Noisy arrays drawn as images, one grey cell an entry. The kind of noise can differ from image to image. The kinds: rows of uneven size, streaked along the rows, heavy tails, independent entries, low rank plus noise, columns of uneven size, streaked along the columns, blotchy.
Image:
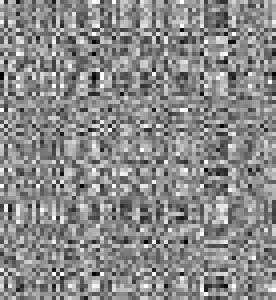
low rank plus noise
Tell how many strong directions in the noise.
one
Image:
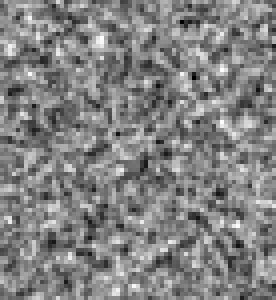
blotchy
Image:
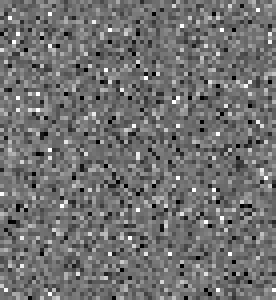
heavy tails
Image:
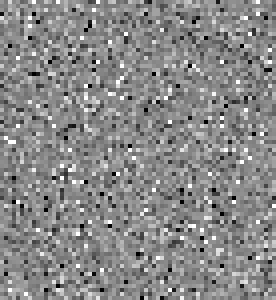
heavy tails
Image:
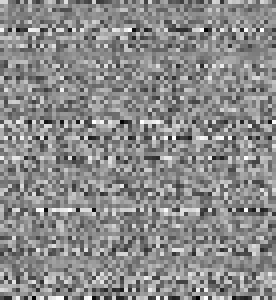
rows of uneven size
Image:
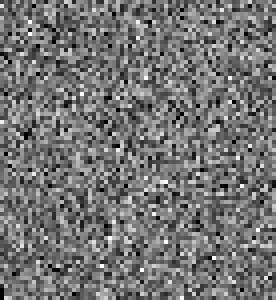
independent entries
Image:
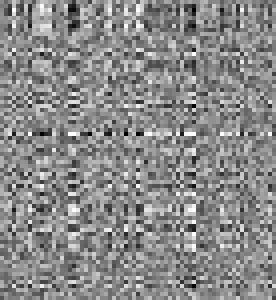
low rank plus noise
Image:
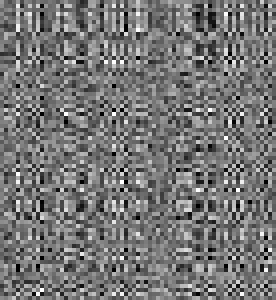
low rank plus noise
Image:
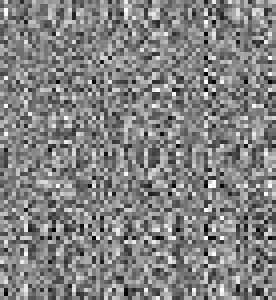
low rank plus noise
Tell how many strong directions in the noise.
three or four
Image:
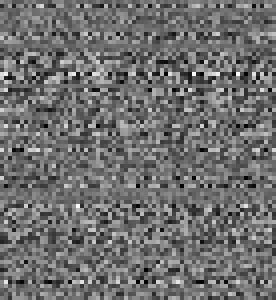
rows of uneven size
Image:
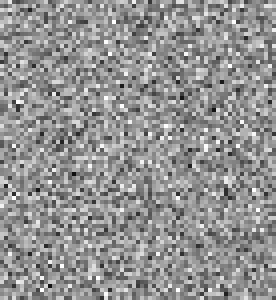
independent entries
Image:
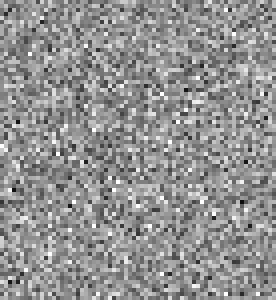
independent entries
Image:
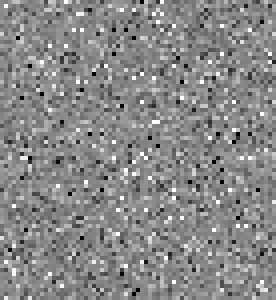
heavy tails
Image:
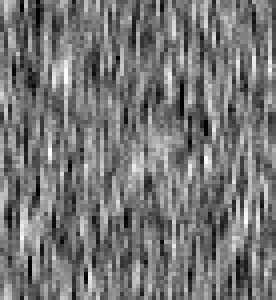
streaked along the columns
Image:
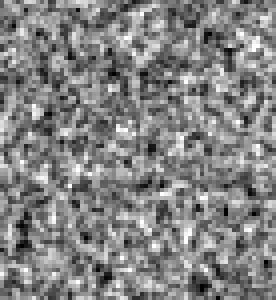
blotchy
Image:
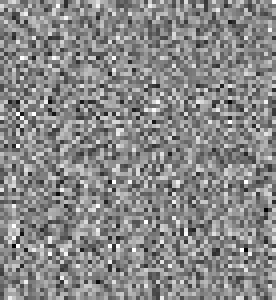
low rank plus noise
